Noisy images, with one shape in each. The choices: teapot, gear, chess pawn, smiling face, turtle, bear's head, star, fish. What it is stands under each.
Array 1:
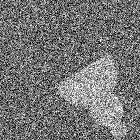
light chess pawn
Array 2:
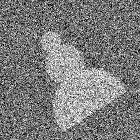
light chess pawn
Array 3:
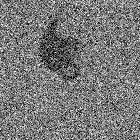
dark teapot
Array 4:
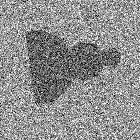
dark chess pawn
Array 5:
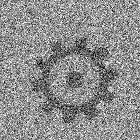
dark gear
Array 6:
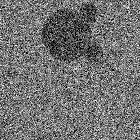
dark bear's head, top middle
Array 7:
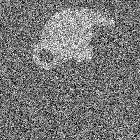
light teapot
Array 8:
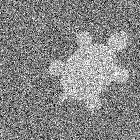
light turtle
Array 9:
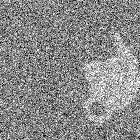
light teapot
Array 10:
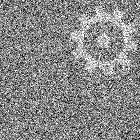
light gear
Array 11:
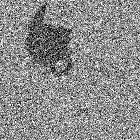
dark teapot
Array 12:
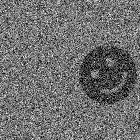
dark smiling face, middle right
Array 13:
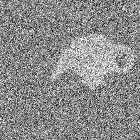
light teapot
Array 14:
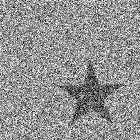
dark star
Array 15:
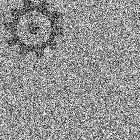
dark gear, top left
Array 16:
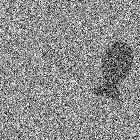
dark fish, middle right
